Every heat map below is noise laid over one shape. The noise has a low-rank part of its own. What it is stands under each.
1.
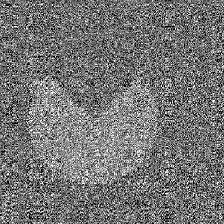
light disc with a wedge cut out
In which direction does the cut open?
up
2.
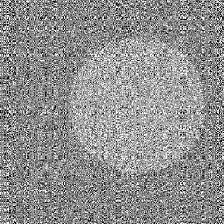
light disc
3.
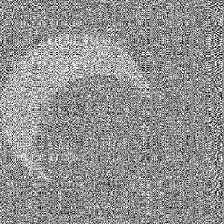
light crescent
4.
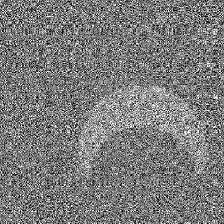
light crescent
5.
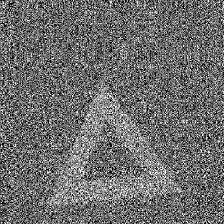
light triangle frame
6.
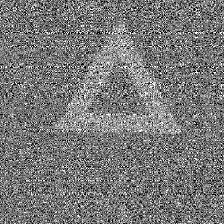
light triangle frame
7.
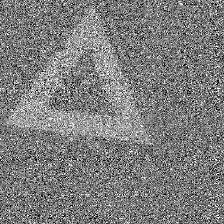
light triangle frame
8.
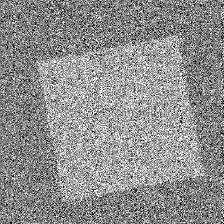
light square
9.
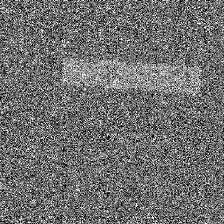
light bar
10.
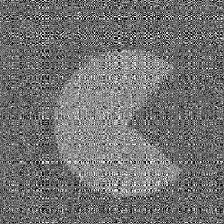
light disc with a wedge cut out
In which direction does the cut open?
right
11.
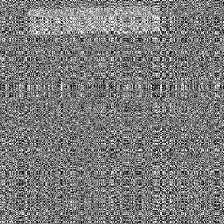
light bar
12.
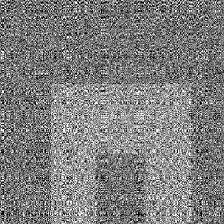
light square with a notch
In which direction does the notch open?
down
